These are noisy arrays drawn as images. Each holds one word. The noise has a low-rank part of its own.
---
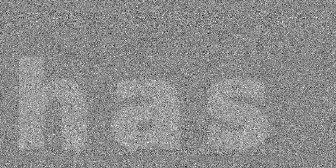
has
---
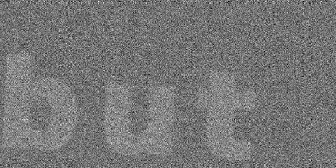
but
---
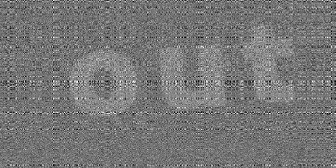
out
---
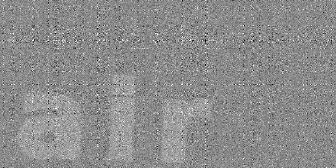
air
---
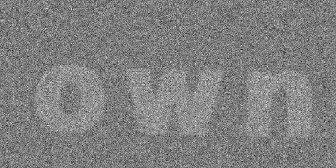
own
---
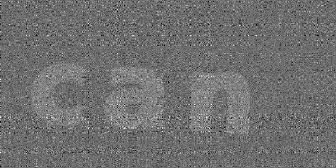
can
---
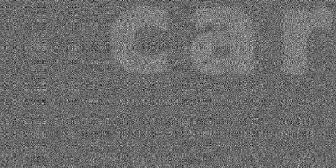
car
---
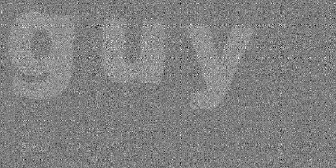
guy
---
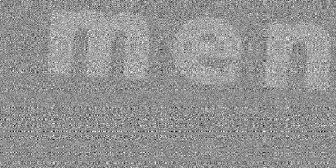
men
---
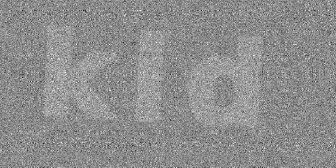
kid
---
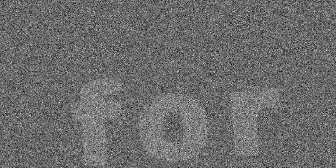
for
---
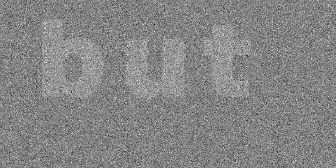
but
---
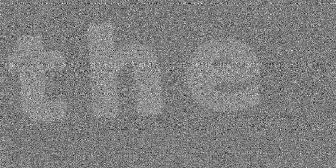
the
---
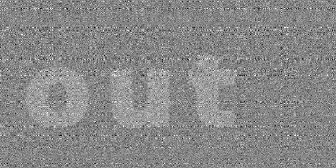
out
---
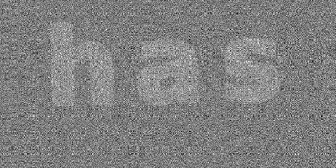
has
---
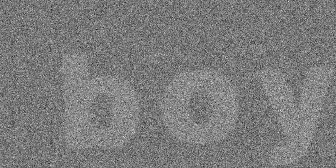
boy
